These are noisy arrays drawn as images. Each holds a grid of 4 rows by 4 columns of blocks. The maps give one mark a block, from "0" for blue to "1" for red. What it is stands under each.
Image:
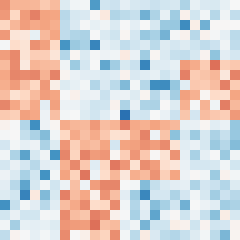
1 0 0 0
1 0 0 1
0 1 1 0
0 1 0 0
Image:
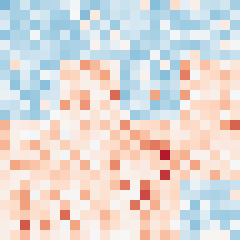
0 0 0 0
0 1 0 1
1 1 1 1
1 1 1 0
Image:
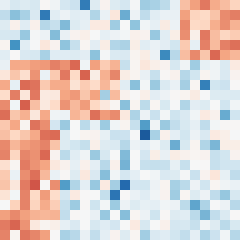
0 0 0 1
1 1 0 0
1 0 0 0
1 0 0 0
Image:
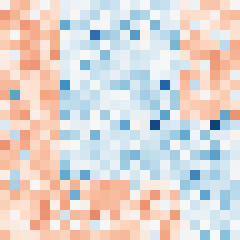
1 0 0 1
1 0 0 1
1 0 0 0
1 1 1 0
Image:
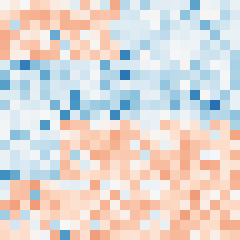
1 1 0 0
0 0 0 0
0 1 1 1
1 1 1 1
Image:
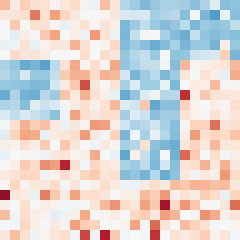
1 1 0 0
0 1 0 1
1 1 0 1
1 1 1 1
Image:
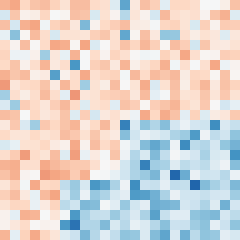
1 1 1 1
1 1 1 1
1 1 0 0
1 0 0 0
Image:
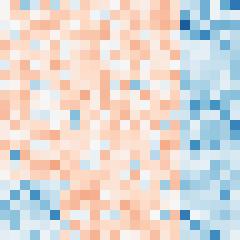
1 1 1 0
1 1 1 0
1 1 1 0
0 1 1 0
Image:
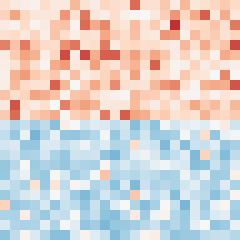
1 1 1 1
1 1 1 1
0 0 0 0
0 0 0 0
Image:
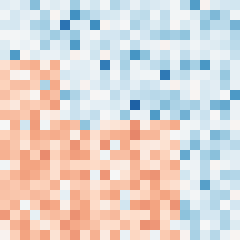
0 0 0 0
1 0 0 0
1 1 1 0
1 1 1 0
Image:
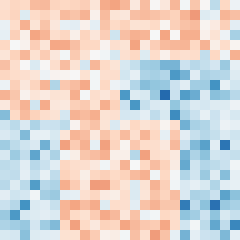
1 1 1 1
1 1 0 0
0 1 1 0
0 1 1 0
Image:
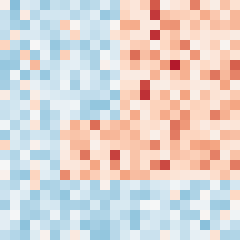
0 0 1 1
0 0 1 1
0 1 1 1
0 0 0 0
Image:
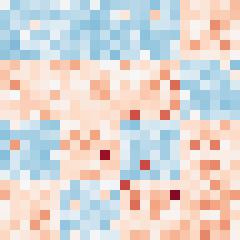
0 0 0 1
1 1 1 0
0 1 0 1
1 0 1 1
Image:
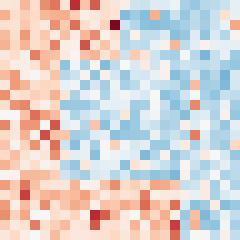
1 1 0 0
1 0 0 0
1 0 0 0
1 1 1 0
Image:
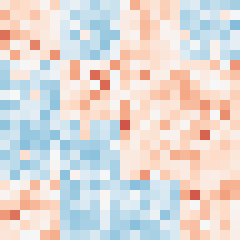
1 0 1 0
0 1 1 1
0 0 1 1
1 0 0 1
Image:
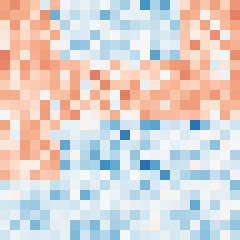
1 0 0 1
1 1 1 1
1 0 0 0
0 0 0 0
